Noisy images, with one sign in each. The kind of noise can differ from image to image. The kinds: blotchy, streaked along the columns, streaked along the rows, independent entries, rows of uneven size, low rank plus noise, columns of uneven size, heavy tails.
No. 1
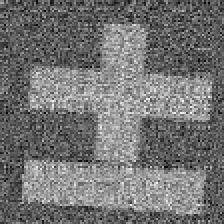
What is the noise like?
low rank plus noise
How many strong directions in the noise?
three or four
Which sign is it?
plus-minus sign
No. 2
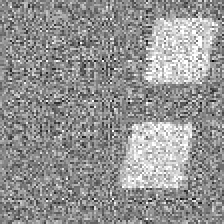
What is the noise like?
low rank plus noise
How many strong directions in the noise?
three or four
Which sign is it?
colon
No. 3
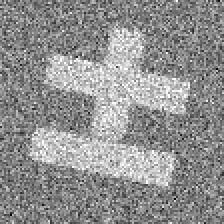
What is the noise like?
independent entries
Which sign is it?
plus-minus sign
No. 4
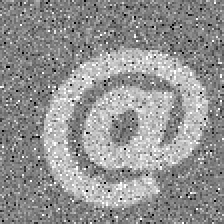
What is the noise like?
heavy tails
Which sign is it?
at sign
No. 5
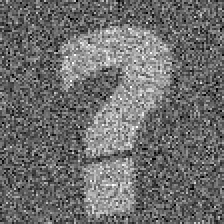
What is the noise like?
independent entries
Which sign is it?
question mark
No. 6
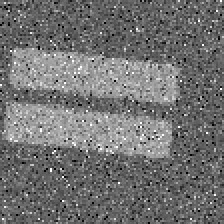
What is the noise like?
heavy tails
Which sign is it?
equals sign
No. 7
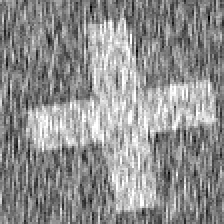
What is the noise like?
streaked along the columns
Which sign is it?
plus sign
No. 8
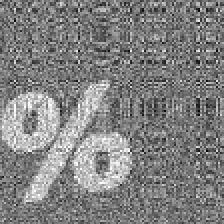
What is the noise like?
low rank plus noise
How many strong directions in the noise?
one
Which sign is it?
percent sign
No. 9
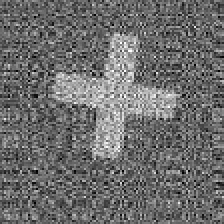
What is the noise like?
low rank plus noise
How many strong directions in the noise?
one
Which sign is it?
plus sign
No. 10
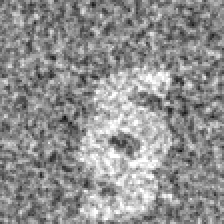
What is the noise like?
blotchy
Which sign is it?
section sign
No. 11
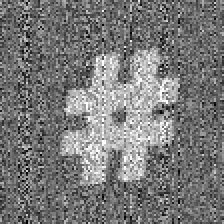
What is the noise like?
columns of uneven size
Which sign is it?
hash sign
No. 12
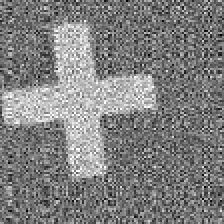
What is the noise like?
low rank plus noise
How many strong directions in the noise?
one
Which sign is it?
plus sign
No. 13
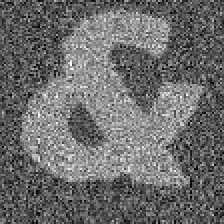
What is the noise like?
low rank plus noise
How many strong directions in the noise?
five to eight
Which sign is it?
ampersand
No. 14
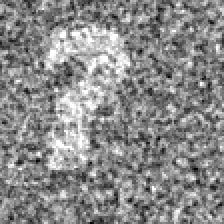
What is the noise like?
blotchy
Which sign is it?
question mark
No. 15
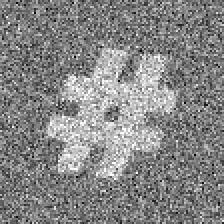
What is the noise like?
independent entries
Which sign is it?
hash sign
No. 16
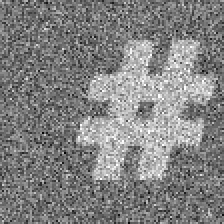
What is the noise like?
independent entries
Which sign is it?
hash sign
